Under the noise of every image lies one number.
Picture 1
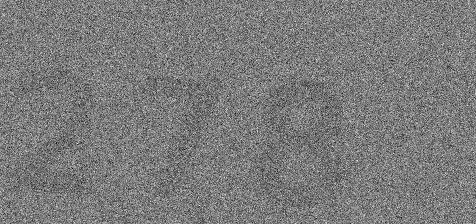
278
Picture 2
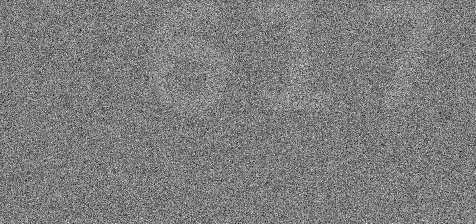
617
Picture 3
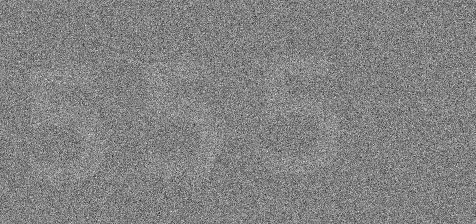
555
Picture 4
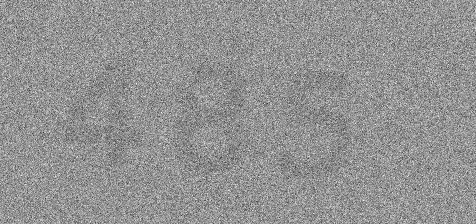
485
